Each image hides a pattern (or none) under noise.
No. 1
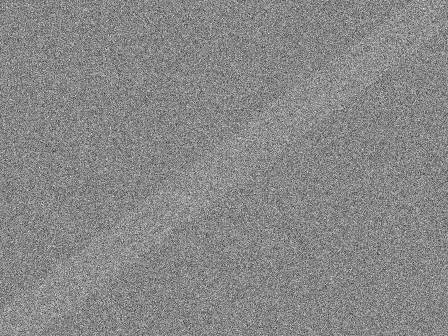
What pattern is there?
a diagonal band
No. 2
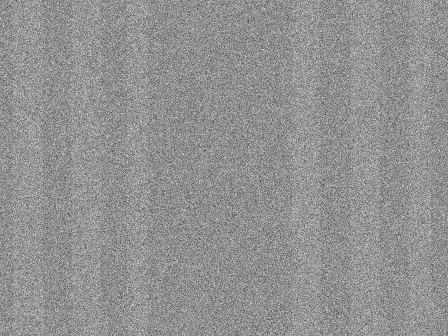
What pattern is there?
bands of columns
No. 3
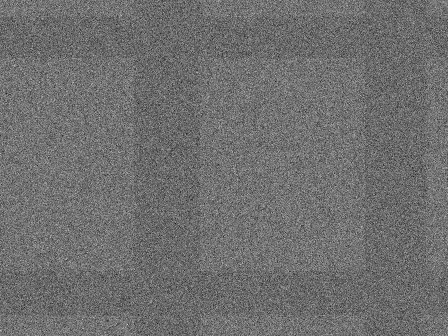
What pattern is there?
bands of rows crossing bands of columns
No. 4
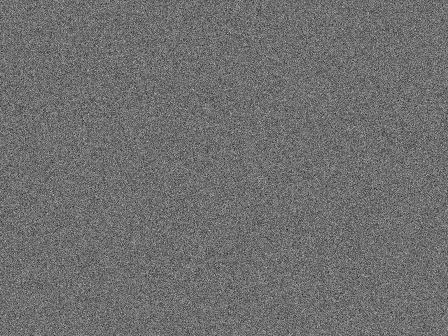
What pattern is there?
only noise
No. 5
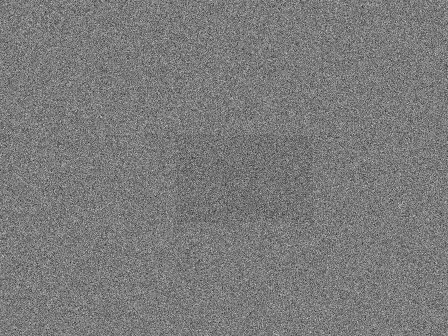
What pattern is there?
one block
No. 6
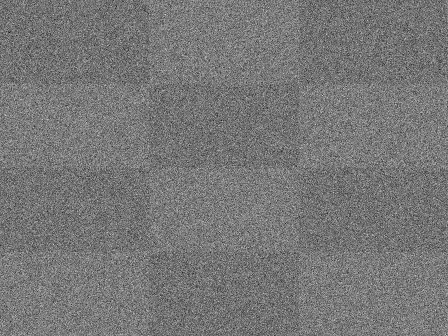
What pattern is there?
a checkerboard
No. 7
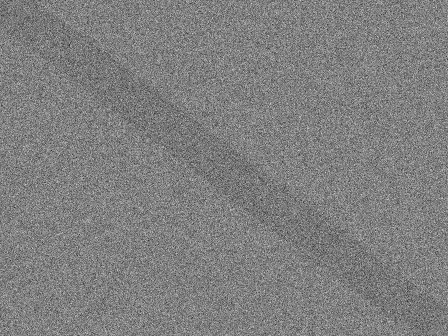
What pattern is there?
a diagonal band
